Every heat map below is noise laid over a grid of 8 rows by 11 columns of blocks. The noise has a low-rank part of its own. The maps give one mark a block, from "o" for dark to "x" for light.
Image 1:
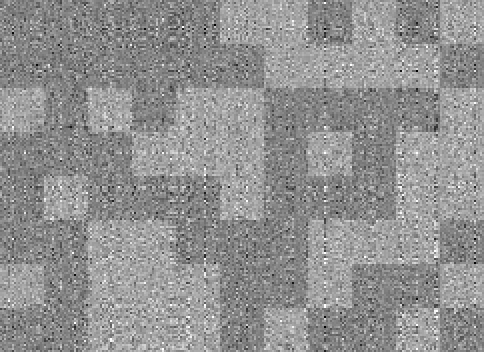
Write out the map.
o o o o o x x o x o x
o o o o o o x x x x o
x o x o x x o o o o x
o o o x x x o x o x x
o x o o o x o o o x x
o o x x o o o x x x o
x o x x x o o x o o x
o o x x x o x o o x o
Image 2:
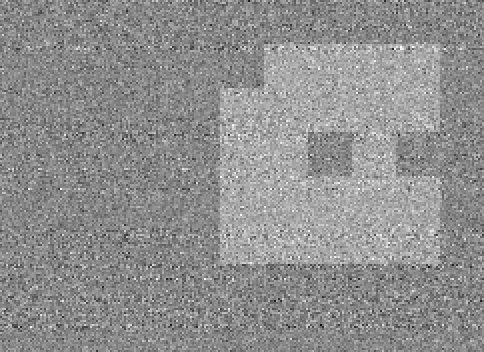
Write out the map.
o o o o o o o o o o o
o o o o o o x x x x o
o o o o o x x x x x o
o o o o o x x o x o o
o o o o o x x x x x o
o o o o o x x x x x o
o o o o o o o o o o o
o o o o o o o o o o o
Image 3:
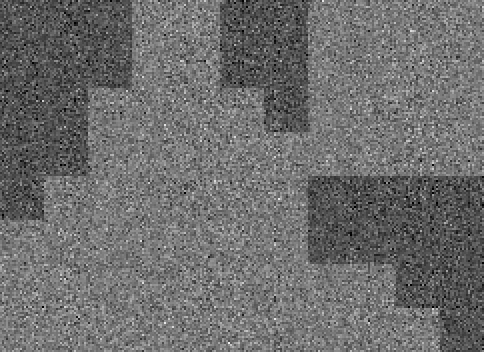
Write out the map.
o o o x x o o x x x x
o o o x x o o x x x x
o o x x x x o x x x x
o o x x x x x x x x x
o x x x x x x o o o o
x x x x x x x o o o o
x x x x x x x x x o o
x x x x x x x x x x o
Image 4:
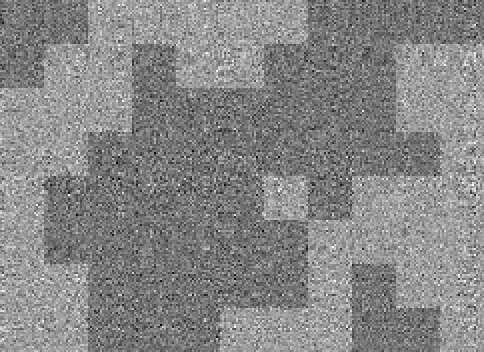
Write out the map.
o o x x x x x o o o o
o x x o x x o o o x x
x x x o o o o o o x x
x x o o o o o o o o x
x o o o o o x o x x x
x o o o o o o x x x x
x x o o o o o x o x x
x x o o o x x x o o x
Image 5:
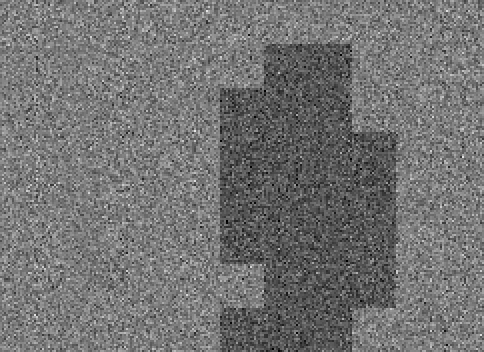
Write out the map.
x x x x x x x x x x x
x x x x x x o o x x x
x x x x x o o o x x x
x x x x x o o o o x x
x x x x x o o o o x x
x x x x x o o o o x x
x x x x x x o o o x x
x x x x x o o o x x x
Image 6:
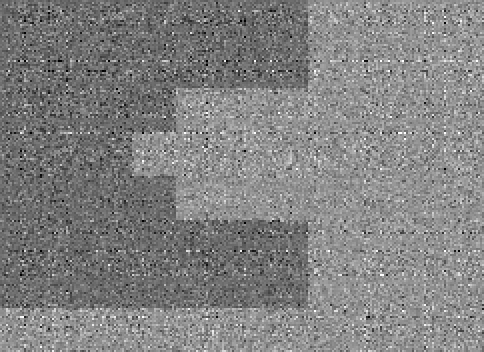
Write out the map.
o o o o o o o x x x x
o o o o o o o x x x x
o o o o x x x x x x x
o o o x x x x x x x x
o o o o x x x x x x x
o o o o o o o x x x x
o o o o o o o x x x x
x x x x x x x x x x x
